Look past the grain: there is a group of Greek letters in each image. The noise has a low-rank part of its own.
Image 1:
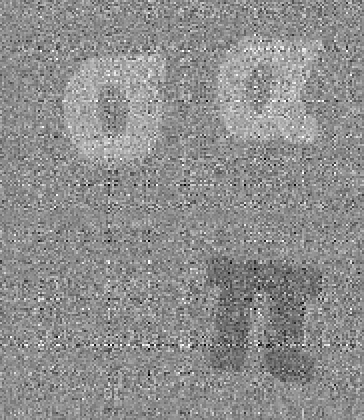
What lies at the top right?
alpha
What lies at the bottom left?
nothing
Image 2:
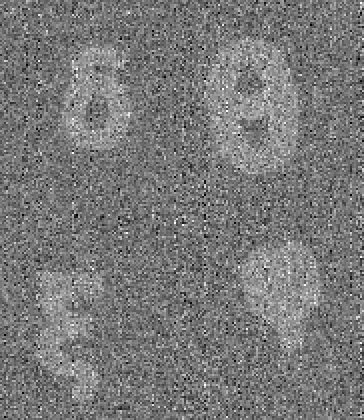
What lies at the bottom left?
xi
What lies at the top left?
delta
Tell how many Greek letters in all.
4
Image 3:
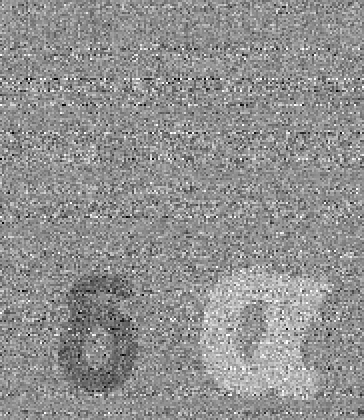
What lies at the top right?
nothing
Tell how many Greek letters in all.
2
